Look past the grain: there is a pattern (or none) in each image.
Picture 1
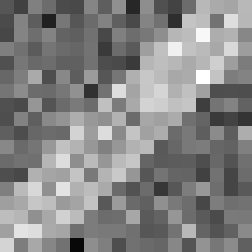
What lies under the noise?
a diagonal band
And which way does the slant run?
bottom left to top right
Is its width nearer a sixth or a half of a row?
a half
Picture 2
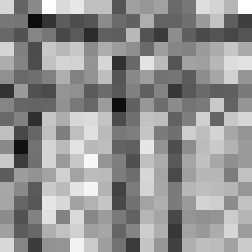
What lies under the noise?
bands of rows crossing bands of columns
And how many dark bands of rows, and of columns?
2 and 3
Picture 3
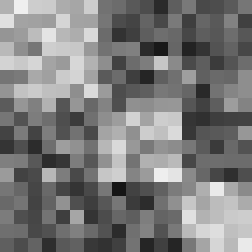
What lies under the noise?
blocks along the diagonal
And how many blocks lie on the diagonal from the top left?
3
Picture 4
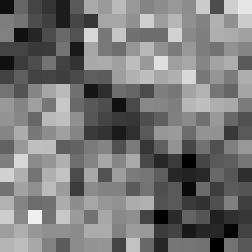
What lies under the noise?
blocks along the diagonal
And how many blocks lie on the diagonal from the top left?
3
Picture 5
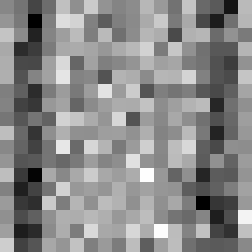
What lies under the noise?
bands of columns
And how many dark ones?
2
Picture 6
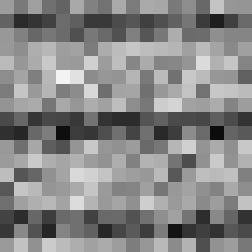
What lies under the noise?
bands of rows
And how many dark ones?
3
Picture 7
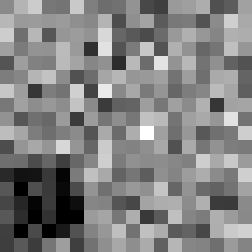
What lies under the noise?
one block
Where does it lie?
bottom left
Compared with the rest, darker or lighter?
darker
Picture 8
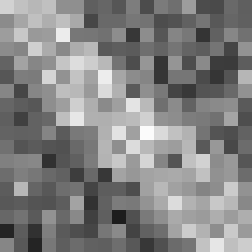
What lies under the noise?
a diagonal band
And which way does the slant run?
top left to bottom right
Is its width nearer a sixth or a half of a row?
a half
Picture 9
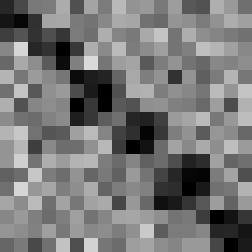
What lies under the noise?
blocks along the diagonal
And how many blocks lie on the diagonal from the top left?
6
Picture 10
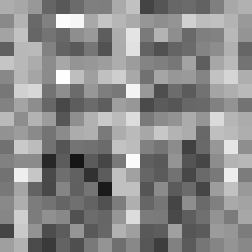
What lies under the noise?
bands of rows crossing bands of columns
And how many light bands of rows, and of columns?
3 and 3
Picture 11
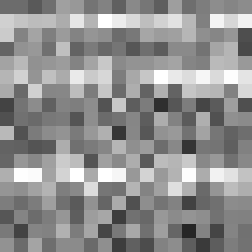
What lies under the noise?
bands of rows
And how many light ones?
3
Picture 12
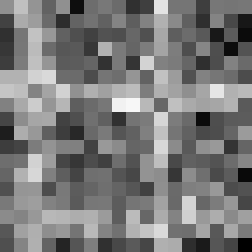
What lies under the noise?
bands of rows crossing bands of columns
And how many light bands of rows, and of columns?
2 and 2
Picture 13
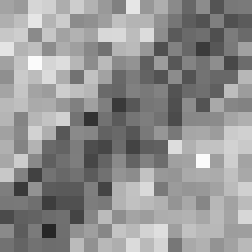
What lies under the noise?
a diagonal band
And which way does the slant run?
bottom left to top right
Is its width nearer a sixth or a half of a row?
a half
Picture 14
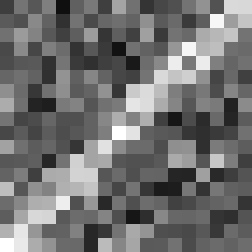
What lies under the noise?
a diagonal band
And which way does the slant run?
bottom left to top right
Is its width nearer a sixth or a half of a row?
a sixth
